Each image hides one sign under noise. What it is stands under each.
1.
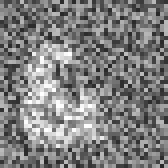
ampersand
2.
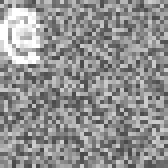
at sign
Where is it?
top left
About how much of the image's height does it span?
a third
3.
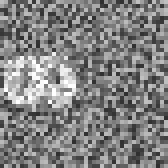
infinity sign
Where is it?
middle left
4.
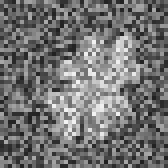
hash sign
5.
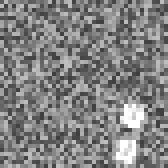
colon
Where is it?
bottom right
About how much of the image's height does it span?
a third
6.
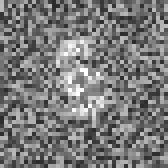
section sign
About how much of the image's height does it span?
half
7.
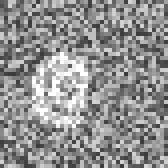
at sign
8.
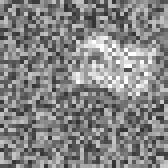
approximately sign
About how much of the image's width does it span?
half
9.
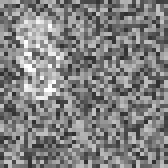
section sign
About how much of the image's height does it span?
half
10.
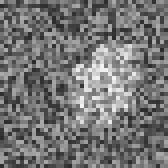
hash sign
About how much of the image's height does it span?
half
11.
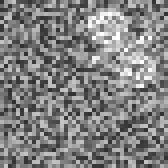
percent sign
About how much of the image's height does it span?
half
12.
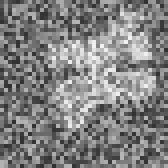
not-equal sign
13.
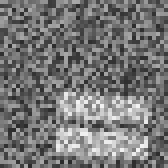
equals sign
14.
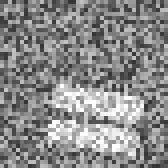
equals sign
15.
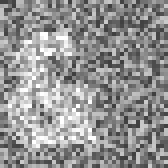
ampersand
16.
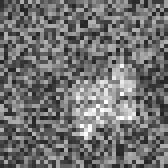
not-equal sign
